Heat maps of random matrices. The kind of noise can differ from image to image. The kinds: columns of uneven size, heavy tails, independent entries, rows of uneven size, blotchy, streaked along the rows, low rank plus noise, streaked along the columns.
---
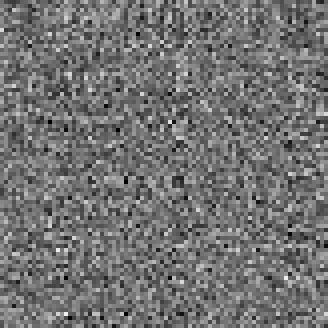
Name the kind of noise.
low rank plus noise
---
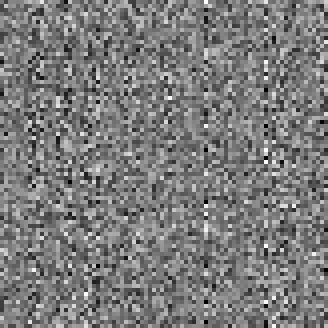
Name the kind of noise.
columns of uneven size
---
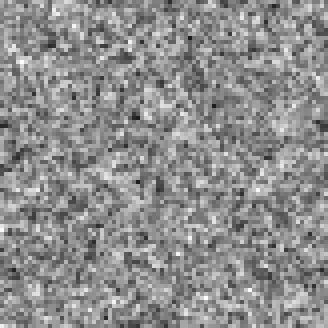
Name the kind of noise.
blotchy
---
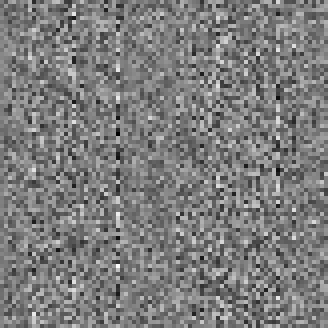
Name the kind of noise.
columns of uneven size
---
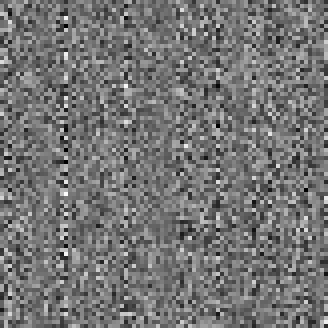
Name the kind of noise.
columns of uneven size
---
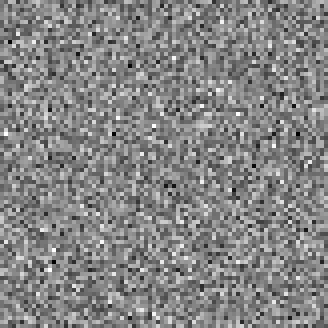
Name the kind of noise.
independent entries
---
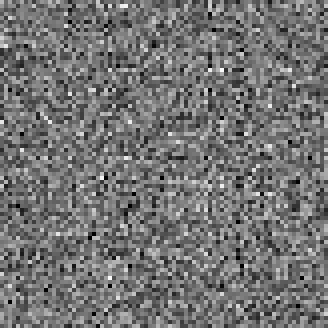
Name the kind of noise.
low rank plus noise
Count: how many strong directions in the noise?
three or four
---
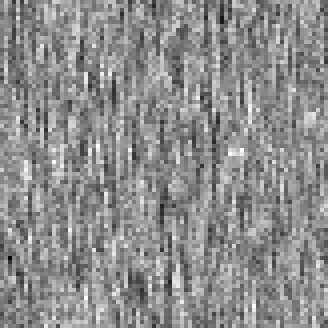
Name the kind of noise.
streaked along the columns
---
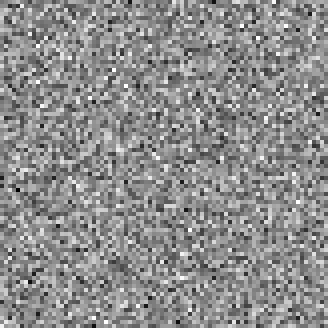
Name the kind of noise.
independent entries
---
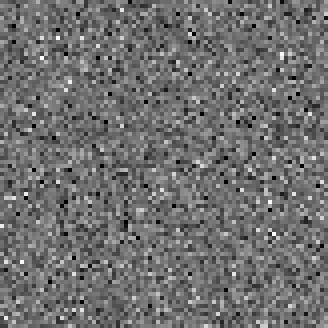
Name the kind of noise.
heavy tails
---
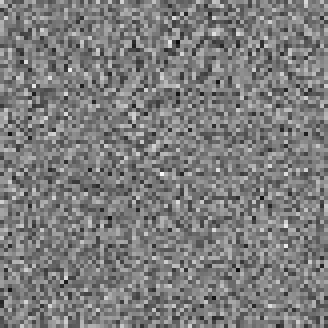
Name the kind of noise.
low rank plus noise
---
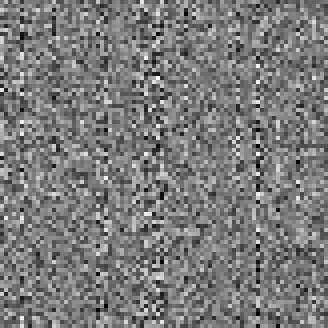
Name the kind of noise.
columns of uneven size
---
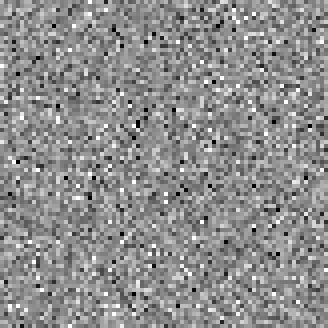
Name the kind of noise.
heavy tails
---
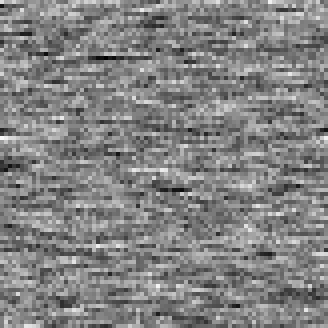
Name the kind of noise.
streaked along the rows
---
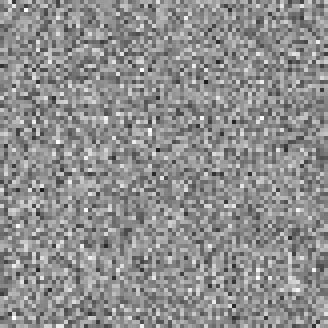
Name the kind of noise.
low rank plus noise
